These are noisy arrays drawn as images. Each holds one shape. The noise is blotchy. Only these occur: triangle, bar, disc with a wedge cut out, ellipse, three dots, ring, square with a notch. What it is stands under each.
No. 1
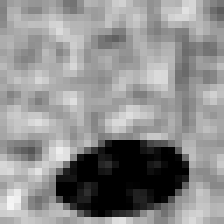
dark ellipse
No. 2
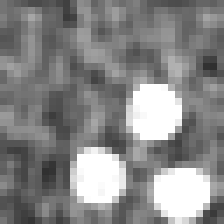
light three dots
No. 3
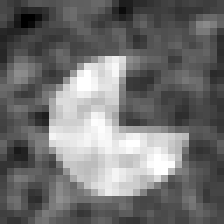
light disc with a wedge cut out
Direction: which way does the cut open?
up and right
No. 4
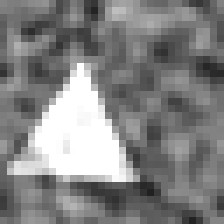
light triangle
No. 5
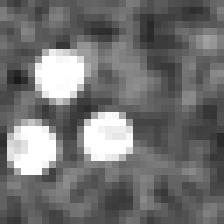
light three dots
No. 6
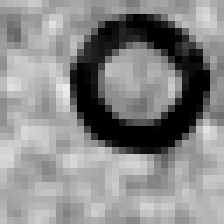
dark ring
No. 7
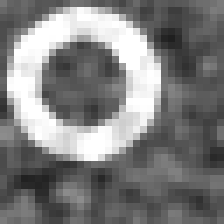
light ring
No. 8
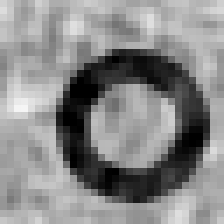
dark ring
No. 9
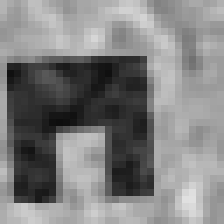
dark square with a notch
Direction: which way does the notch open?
down
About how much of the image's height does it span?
two thirds
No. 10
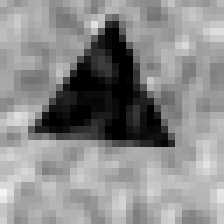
dark triangle
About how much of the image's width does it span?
two thirds
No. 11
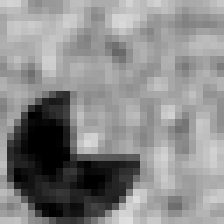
dark disc with a wedge cut out
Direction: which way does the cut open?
up and right
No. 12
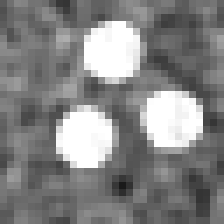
light three dots
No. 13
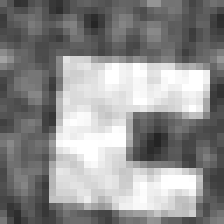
light square with a notch
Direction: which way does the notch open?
right
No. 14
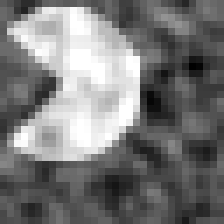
light disc with a wedge cut out
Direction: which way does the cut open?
left
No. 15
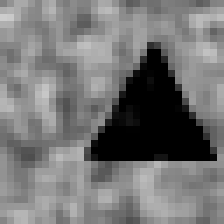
dark triangle
